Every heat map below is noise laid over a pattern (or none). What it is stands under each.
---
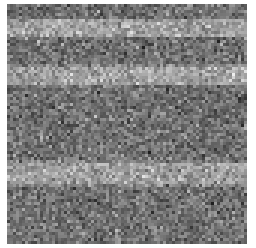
bands of rows
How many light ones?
3
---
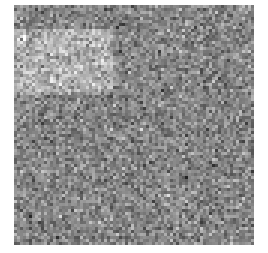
one block
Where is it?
top left
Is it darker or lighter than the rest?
lighter
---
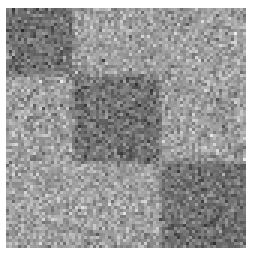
blocks along the diagonal
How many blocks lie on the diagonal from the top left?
3
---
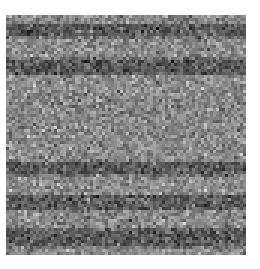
bands of rows
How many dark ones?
5
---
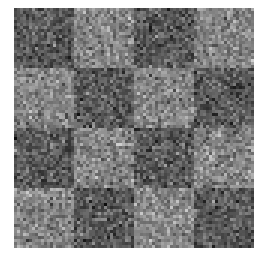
a checkerboard
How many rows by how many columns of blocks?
4 by 4
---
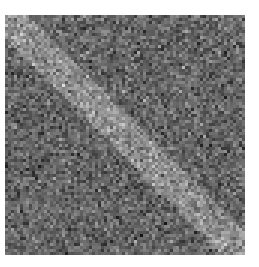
a diagonal band
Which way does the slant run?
top left to bottom right
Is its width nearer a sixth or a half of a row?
a sixth
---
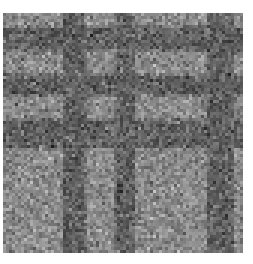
bands of rows crossing bands of columns
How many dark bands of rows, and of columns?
3 and 3
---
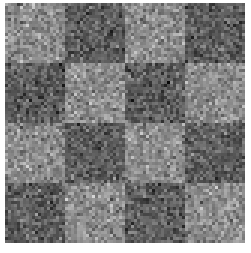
a checkerboard
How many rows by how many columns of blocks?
4 by 4
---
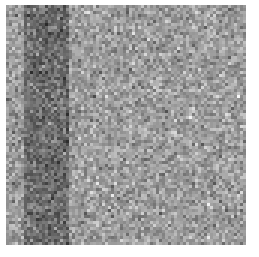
one band of columns
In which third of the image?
left
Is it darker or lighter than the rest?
darker
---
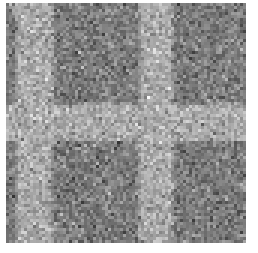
bands of rows crossing bands of columns
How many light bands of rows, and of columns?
1 and 2
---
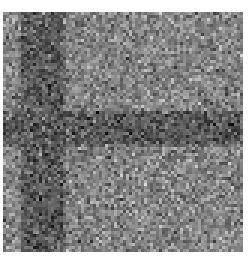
bands of rows crossing bands of columns
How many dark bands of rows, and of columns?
1 and 1
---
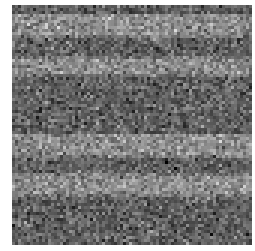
bands of rows
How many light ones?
4
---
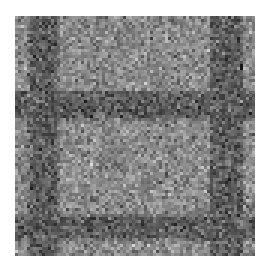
bands of rows crossing bands of columns
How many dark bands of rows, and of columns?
2 and 2
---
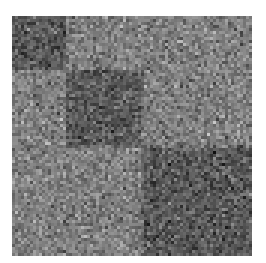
blocks along the diagonal
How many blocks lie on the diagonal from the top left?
3
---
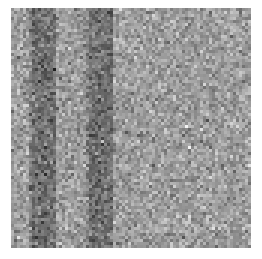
bands of columns
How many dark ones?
2
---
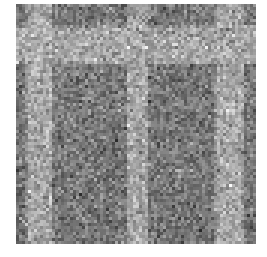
bands of rows crossing bands of columns
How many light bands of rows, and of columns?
1 and 3
